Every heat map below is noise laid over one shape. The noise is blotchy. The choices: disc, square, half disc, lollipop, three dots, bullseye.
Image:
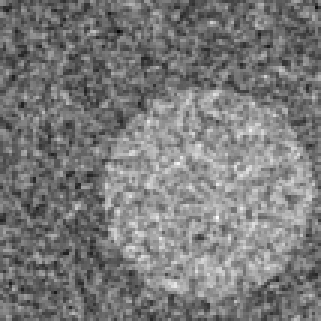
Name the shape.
disc
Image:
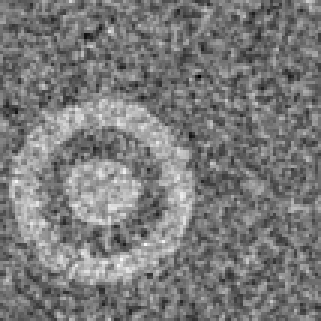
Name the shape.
bullseye
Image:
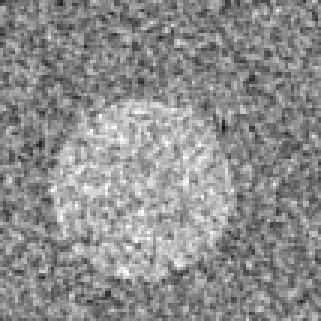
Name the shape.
disc
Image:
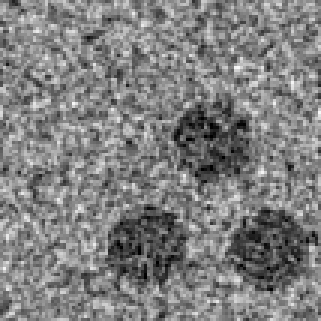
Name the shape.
three dots
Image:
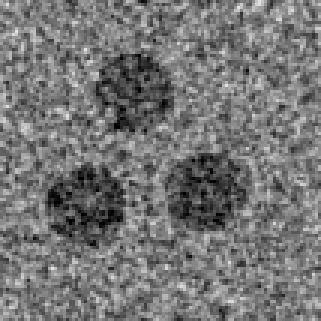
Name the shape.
three dots
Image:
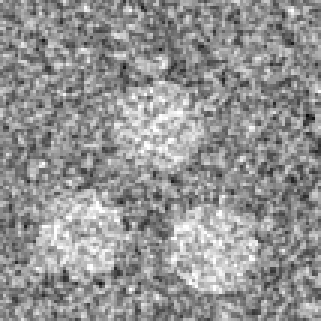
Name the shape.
three dots
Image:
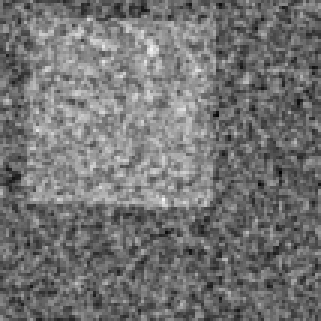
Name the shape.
square
